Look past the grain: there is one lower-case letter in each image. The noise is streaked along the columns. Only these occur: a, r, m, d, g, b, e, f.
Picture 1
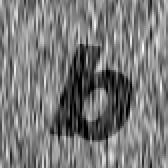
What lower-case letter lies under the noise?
b
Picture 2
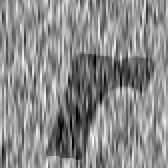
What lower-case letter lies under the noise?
r
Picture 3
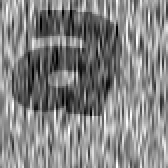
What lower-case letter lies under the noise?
a
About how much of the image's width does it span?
two thirds
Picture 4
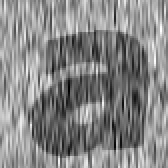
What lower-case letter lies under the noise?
a
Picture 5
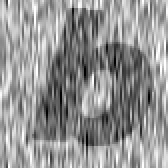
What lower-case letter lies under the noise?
b
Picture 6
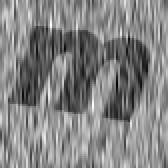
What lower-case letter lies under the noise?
m
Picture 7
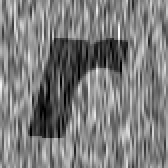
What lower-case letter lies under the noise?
r
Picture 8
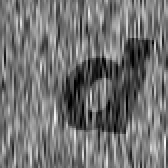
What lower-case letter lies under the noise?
d
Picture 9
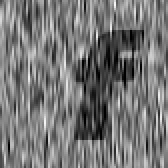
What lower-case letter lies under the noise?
f
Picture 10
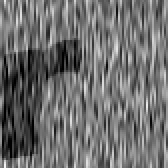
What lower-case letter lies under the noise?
r
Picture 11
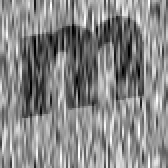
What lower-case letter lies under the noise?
m
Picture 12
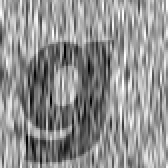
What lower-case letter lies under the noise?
g
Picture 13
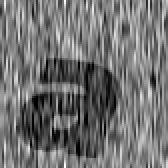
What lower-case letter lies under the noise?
a
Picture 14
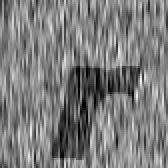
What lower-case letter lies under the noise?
r
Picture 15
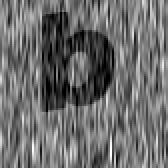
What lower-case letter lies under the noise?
b
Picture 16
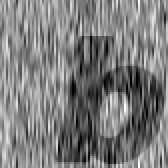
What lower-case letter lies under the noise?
b
